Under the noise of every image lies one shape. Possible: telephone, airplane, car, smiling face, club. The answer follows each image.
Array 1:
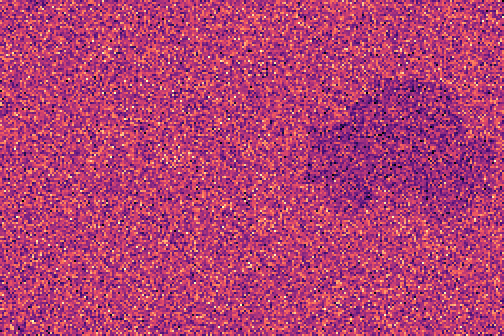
car
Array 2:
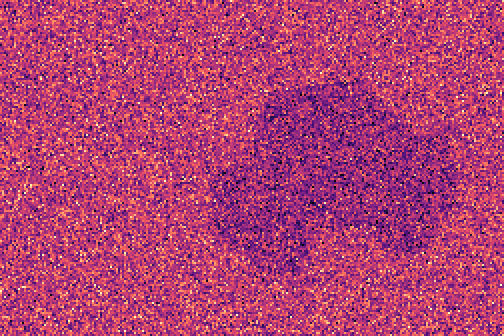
car
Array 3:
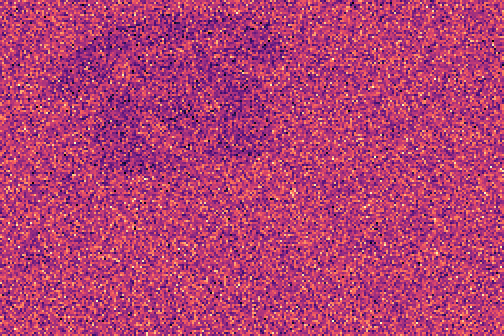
telephone
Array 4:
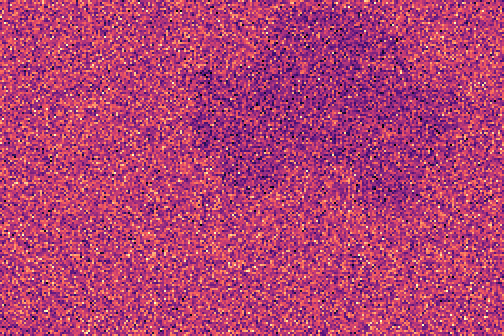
car
